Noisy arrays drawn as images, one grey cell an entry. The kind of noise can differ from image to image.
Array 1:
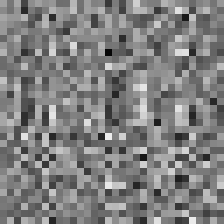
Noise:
low rank plus noise
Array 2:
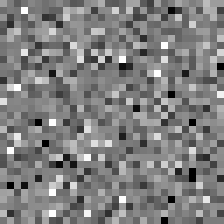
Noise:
heavy tails
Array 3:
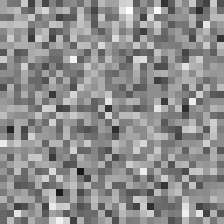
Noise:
low rank plus noise
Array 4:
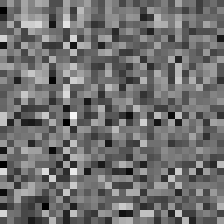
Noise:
low rank plus noise
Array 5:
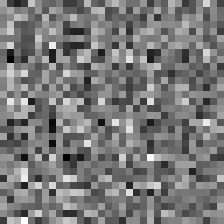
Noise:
low rank plus noise
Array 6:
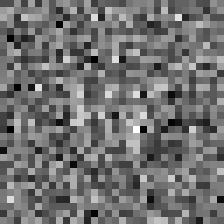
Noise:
low rank plus noise
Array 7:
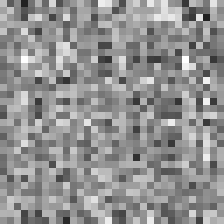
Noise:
low rank plus noise
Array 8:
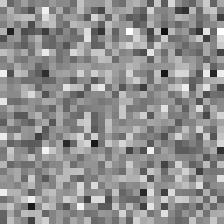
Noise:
low rank plus noise
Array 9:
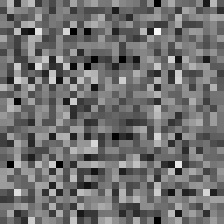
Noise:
low rank plus noise
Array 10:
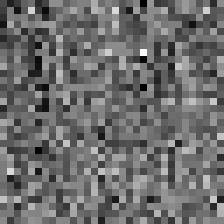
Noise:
low rank plus noise
